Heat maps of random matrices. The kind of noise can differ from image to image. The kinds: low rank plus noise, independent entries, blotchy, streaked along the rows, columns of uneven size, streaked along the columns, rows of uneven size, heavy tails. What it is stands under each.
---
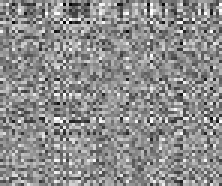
low rank plus noise
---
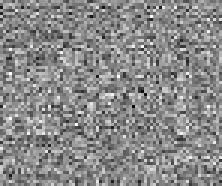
low rank plus noise
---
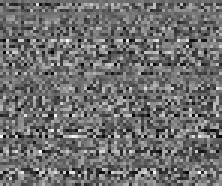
rows of uneven size
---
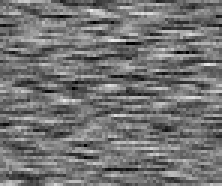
streaked along the rows
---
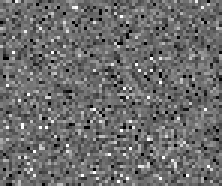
heavy tails
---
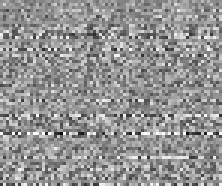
rows of uneven size
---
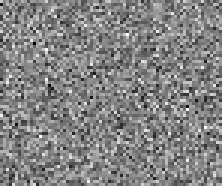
independent entries
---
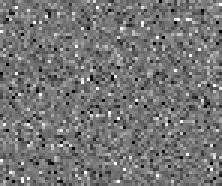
heavy tails
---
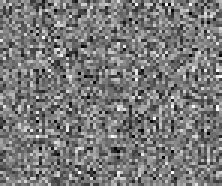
low rank plus noise
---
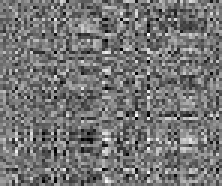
low rank plus noise
